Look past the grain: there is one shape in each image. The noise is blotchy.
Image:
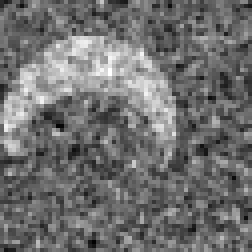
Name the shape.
crescent
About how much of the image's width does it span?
two thirds
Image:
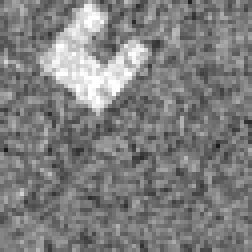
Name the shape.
square with a notch
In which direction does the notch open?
up and right
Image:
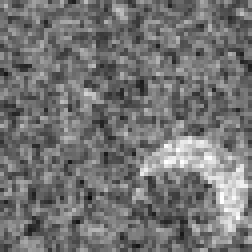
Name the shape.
crescent
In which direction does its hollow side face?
down and left
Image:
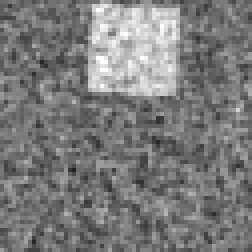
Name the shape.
square
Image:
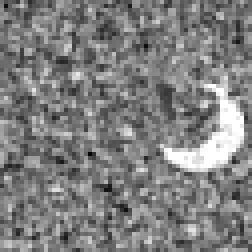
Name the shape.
crescent
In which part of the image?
middle right
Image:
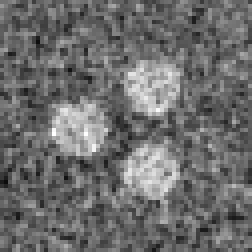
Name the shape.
three dots
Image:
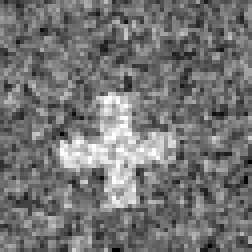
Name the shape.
cross
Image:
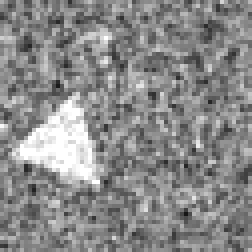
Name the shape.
triangle
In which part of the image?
middle left
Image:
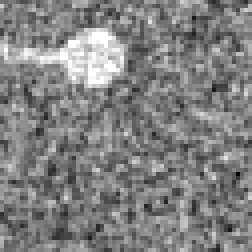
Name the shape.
lollipop
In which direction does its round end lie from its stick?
right
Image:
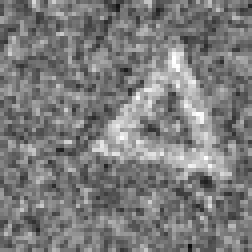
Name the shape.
triangle frame
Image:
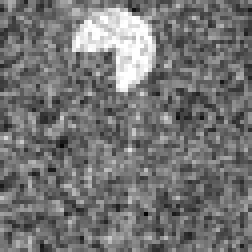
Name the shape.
disc with a wedge cut out
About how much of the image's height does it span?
a third
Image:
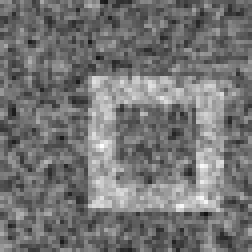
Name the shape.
square frame
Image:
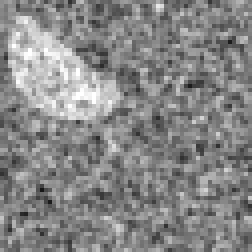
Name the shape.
half disc
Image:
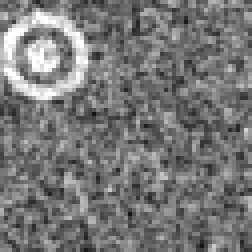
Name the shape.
bullseye
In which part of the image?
top left
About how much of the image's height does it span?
a third
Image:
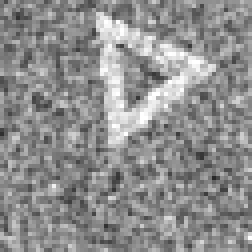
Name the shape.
triangle frame
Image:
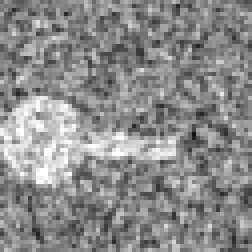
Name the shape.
lollipop
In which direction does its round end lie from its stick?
left
